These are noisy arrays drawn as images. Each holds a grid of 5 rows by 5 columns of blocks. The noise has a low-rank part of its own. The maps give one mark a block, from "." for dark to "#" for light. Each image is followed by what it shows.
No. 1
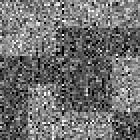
# # # # #
# # . . .
. . . . #
. # . . #
. # # # .
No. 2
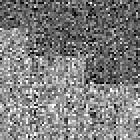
. . . . .
# . . . .
# # # . .
# # # # #
# # # # #
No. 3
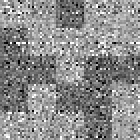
# # . # #
. # # # #
. . # . .
. # . . #
# # # . #
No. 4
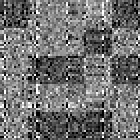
. # # # .
# # # . #
# . . # .
# # # # #
# . . . #
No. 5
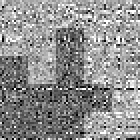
# # # # #
# # . # #
. # . # #
. . . . #
. . . # #
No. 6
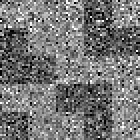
# # # . #
. # # . .
. . # # #
# # . . #
. # # . #
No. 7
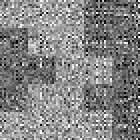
# # # . .
. # # . .
. . # # .
. # # . .
# # # # .
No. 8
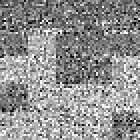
. . . . .
. # . . .
# # . . #
. # # # #
# # # # .
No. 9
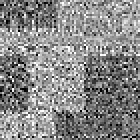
. . # # #
# # # # #
. # # . .
. # # . .
# # . . .
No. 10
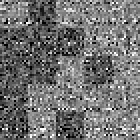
# . # # #
. . . # #
. . # . #
. # # # #
. # . # #
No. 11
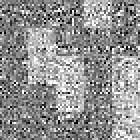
. . . # .
. # . . .
. # # . #
. . # . #
. . . . #
